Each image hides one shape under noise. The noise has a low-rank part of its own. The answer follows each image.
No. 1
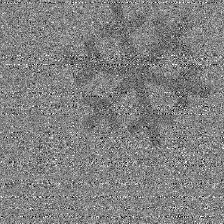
snowflake
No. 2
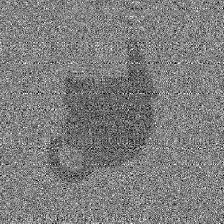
teapot
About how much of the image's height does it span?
two thirds
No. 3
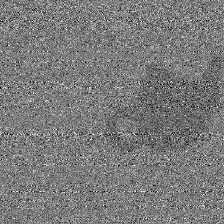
teapot
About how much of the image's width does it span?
half
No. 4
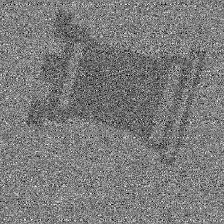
chess rook
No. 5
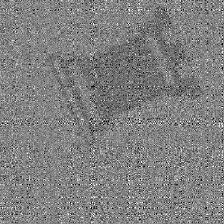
chess rook
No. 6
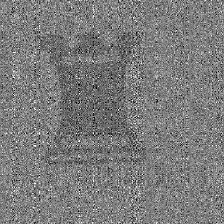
chess rook
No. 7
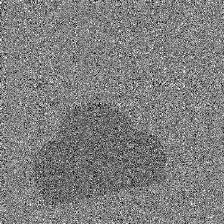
cloud
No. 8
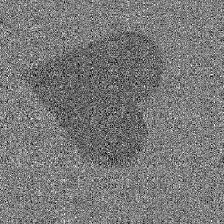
heart
